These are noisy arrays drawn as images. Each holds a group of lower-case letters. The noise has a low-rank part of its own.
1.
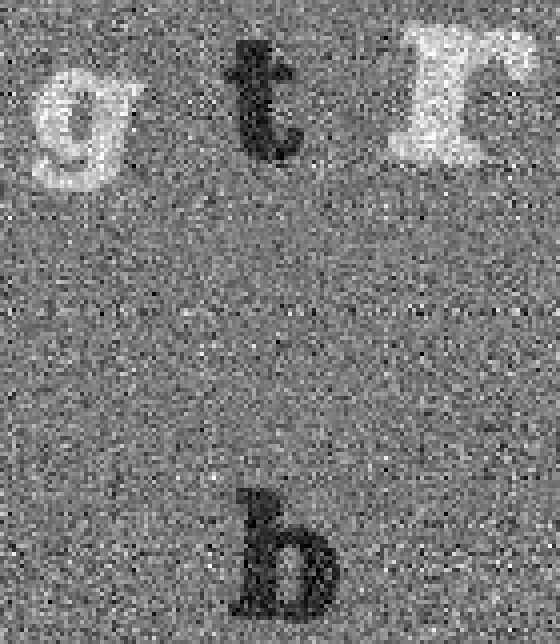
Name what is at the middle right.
nothing
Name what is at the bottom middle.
b
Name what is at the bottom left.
nothing
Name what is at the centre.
nothing
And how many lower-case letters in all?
4
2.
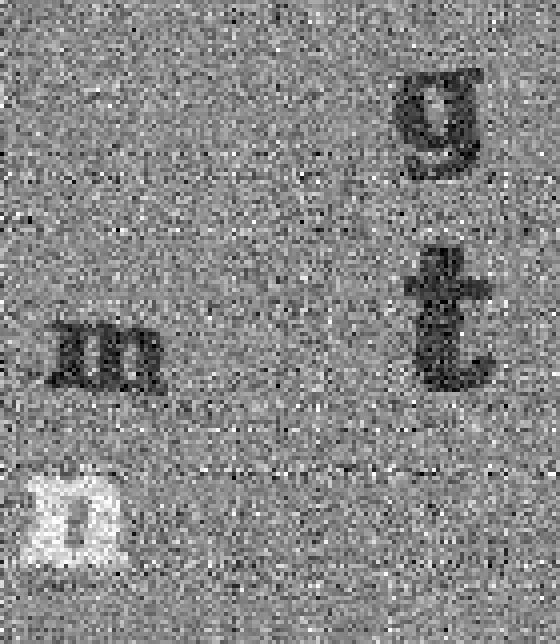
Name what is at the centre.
nothing
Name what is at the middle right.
t
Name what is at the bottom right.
nothing
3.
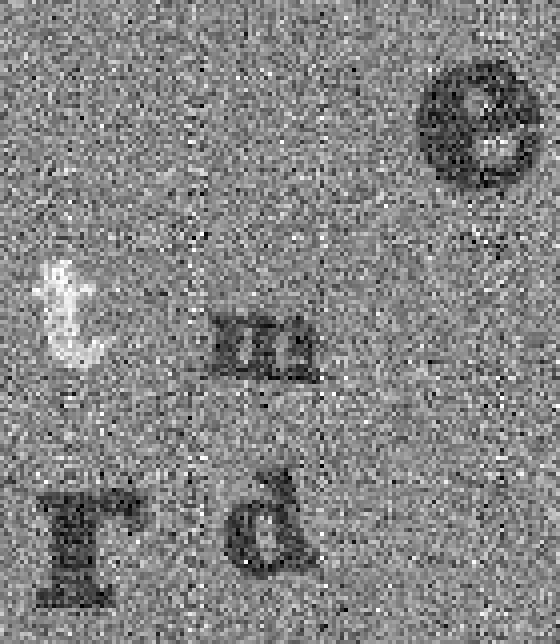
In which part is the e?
top right
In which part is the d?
bottom middle
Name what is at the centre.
m
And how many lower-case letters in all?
5
